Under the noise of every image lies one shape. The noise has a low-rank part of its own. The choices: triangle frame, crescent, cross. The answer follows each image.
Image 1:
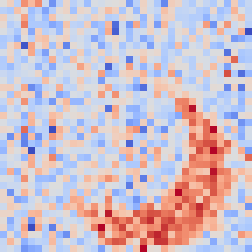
crescent
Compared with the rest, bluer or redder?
redder
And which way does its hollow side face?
up and left
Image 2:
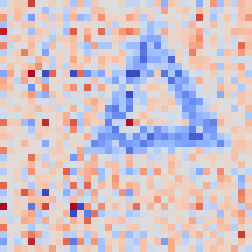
triangle frame
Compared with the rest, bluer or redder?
bluer
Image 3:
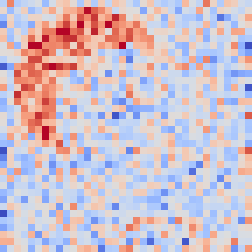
crescent
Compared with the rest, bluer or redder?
redder
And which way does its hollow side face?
down and right
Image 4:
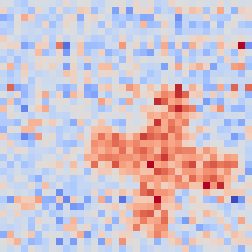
cross
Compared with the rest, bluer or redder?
redder
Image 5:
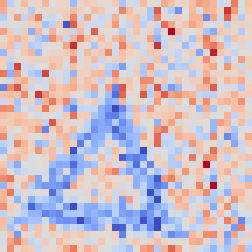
triangle frame
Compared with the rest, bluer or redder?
bluer
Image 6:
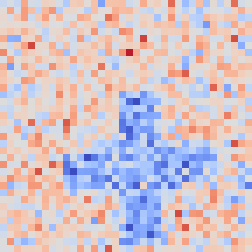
cross
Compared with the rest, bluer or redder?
bluer
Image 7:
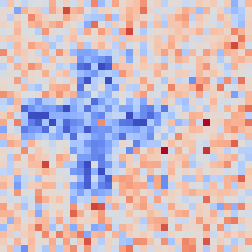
cross
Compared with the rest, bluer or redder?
bluer
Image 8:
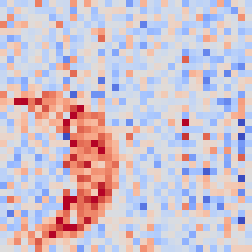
crescent
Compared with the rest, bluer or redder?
redder
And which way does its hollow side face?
left
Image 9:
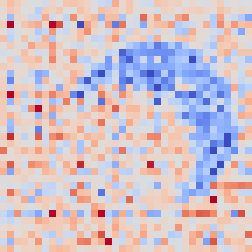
crescent
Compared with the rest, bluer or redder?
bluer
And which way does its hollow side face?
down and left
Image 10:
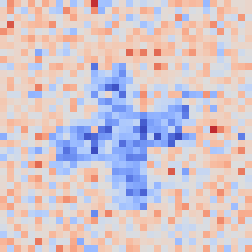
cross
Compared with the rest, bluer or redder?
bluer
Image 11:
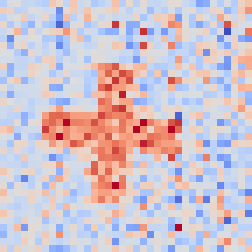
cross
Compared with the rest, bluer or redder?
redder
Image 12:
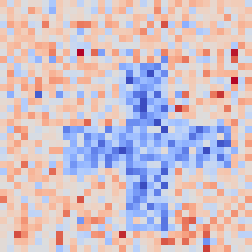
cross
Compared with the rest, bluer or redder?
bluer
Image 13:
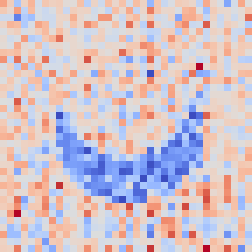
crescent
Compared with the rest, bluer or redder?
bluer
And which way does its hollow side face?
up
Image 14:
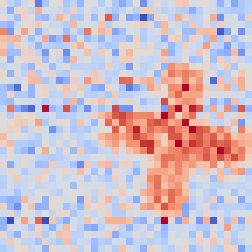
cross
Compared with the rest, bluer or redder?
redder
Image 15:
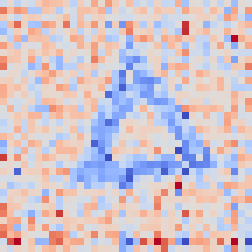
triangle frame
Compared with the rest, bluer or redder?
bluer
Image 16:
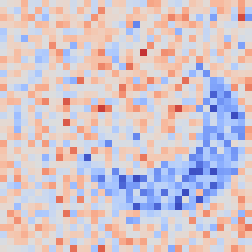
crescent
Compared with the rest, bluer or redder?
bluer
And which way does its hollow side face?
up and left
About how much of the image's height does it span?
two thirds
